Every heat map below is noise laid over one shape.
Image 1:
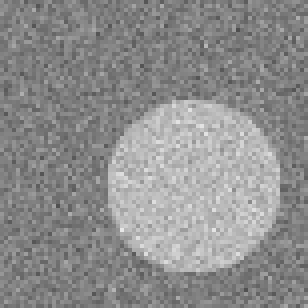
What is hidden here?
light disc
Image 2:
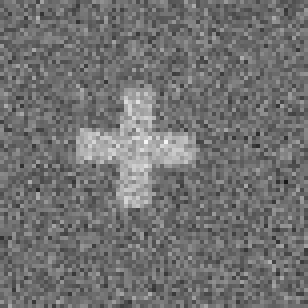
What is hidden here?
light cross, centre
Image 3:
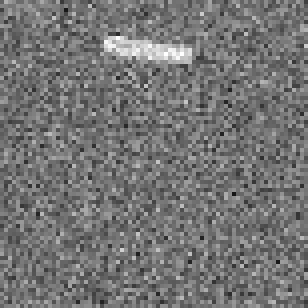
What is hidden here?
light bar, top middle
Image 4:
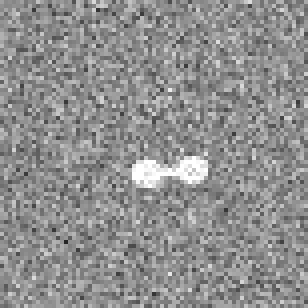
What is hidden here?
light dumbbell, centre
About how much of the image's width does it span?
a quarter
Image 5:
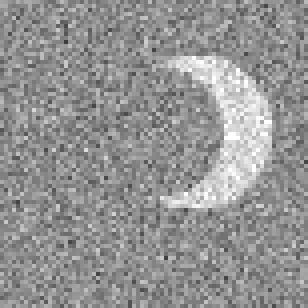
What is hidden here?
light crescent
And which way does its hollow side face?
left
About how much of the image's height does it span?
half
